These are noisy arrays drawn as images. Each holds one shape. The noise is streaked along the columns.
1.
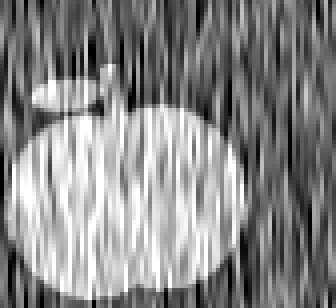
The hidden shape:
apple
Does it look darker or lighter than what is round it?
lighter
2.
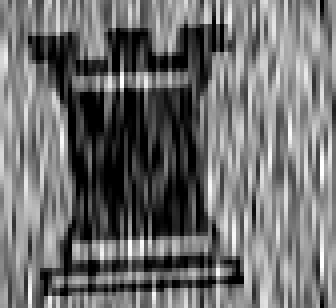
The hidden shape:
chess rook
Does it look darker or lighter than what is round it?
darker
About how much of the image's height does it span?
nearly all
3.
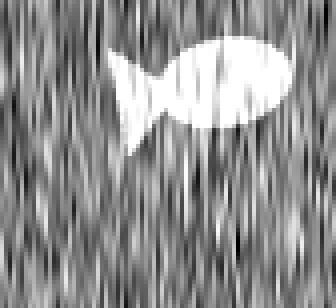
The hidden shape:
fish
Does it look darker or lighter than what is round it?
lighter
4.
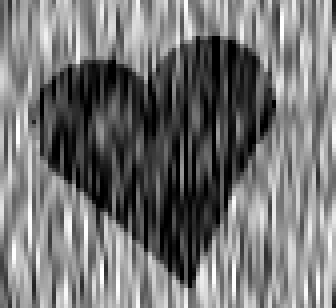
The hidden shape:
heart
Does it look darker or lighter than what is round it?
darker
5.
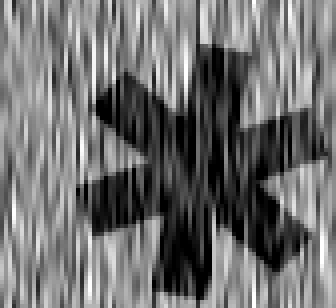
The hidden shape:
asterisk
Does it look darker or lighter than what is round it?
darker
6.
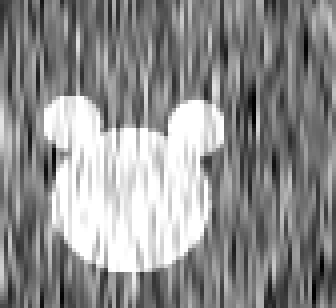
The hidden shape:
bear's head
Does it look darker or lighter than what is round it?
lighter
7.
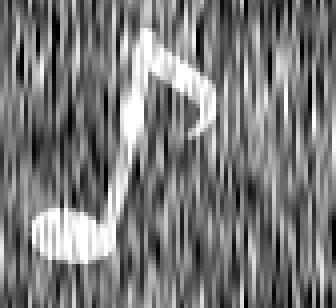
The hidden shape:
musical note
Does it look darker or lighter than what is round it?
lighter
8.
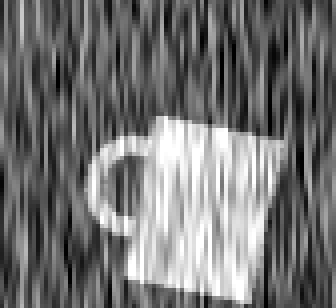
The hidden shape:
cup
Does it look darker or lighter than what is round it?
lighter
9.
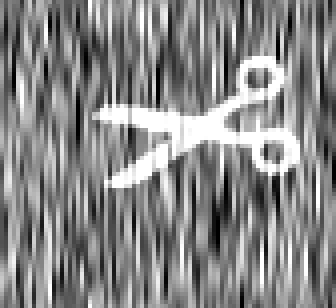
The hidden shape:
pair of scissors
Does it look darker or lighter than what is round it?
lighter
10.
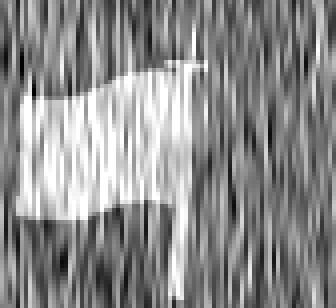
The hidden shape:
flag
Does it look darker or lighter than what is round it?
lighter
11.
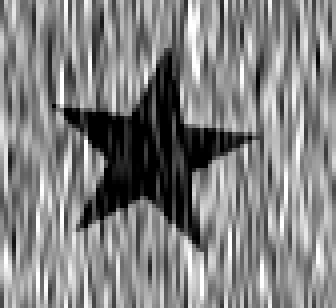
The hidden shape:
star
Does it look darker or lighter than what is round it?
darker
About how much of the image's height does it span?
two thirds
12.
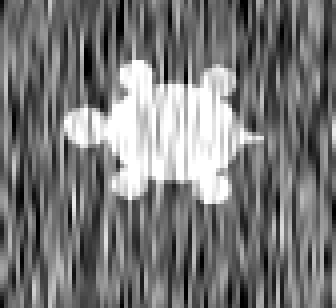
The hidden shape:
turtle
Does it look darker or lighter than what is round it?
lighter
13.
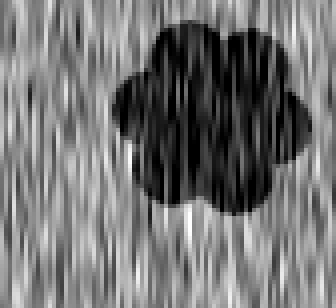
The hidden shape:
flower
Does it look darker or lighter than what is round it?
darker
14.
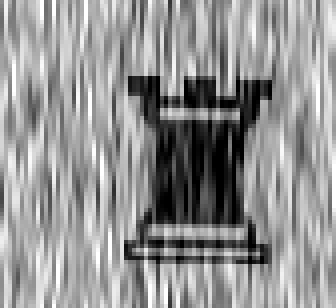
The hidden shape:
chess rook
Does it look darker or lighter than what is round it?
darker
